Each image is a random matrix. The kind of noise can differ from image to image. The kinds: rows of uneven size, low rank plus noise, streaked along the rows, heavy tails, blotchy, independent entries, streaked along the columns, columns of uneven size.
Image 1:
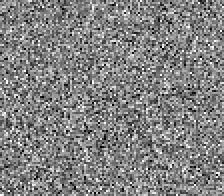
independent entries
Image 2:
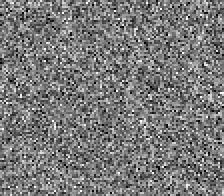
independent entries
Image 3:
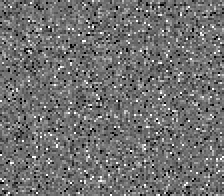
heavy tails
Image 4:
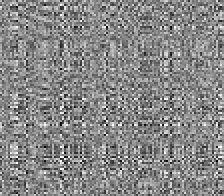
low rank plus noise
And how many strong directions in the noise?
two
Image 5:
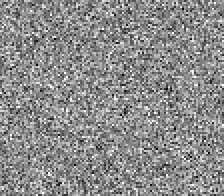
independent entries
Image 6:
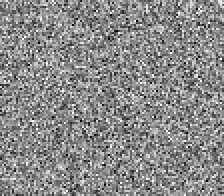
independent entries
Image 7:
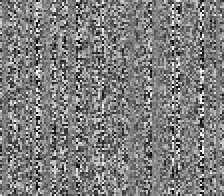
columns of uneven size
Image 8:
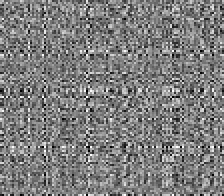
low rank plus noise
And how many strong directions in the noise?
two
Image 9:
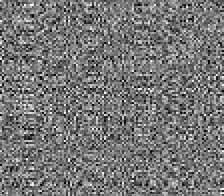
low rank plus noise
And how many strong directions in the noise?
three or four
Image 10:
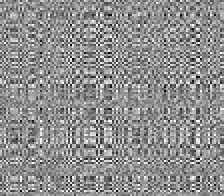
low rank plus noise
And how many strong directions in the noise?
one
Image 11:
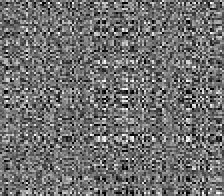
low rank plus noise
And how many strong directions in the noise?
two
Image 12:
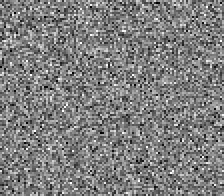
independent entries
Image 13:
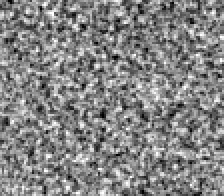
blotchy
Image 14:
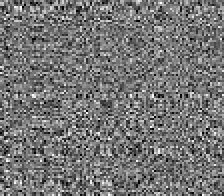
low rank plus noise
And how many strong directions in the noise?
three or four
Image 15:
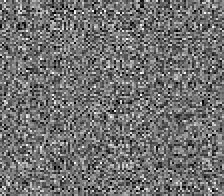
low rank plus noise
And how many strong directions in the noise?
five to eight
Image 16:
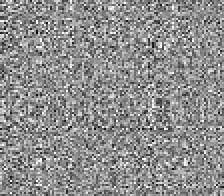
low rank plus noise
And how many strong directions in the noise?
five to eight
